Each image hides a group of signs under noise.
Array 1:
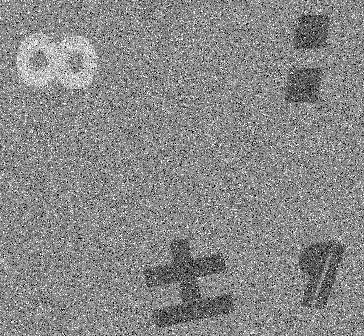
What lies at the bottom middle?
plus-minus sign
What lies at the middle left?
nothing
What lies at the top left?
infinity sign
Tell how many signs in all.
4
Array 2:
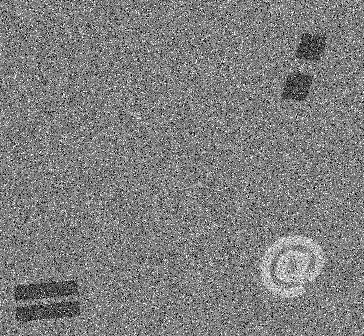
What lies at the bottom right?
at sign
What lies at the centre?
nothing
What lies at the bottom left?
equals sign
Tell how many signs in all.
3
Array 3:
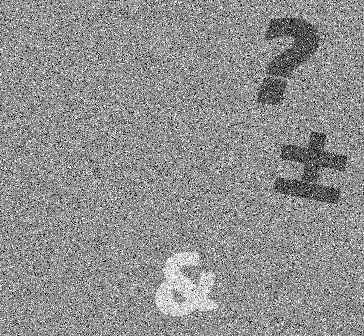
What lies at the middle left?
nothing
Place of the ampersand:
bottom middle
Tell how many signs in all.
3
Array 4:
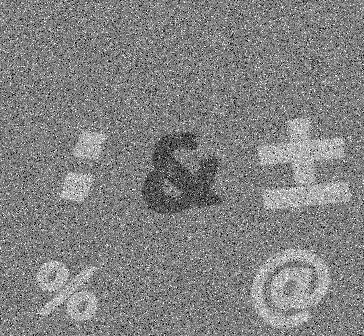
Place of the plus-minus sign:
middle right
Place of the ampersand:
centre
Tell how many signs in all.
5
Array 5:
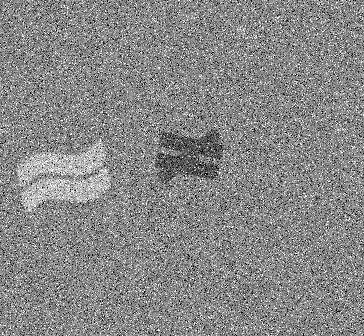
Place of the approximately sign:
middle left
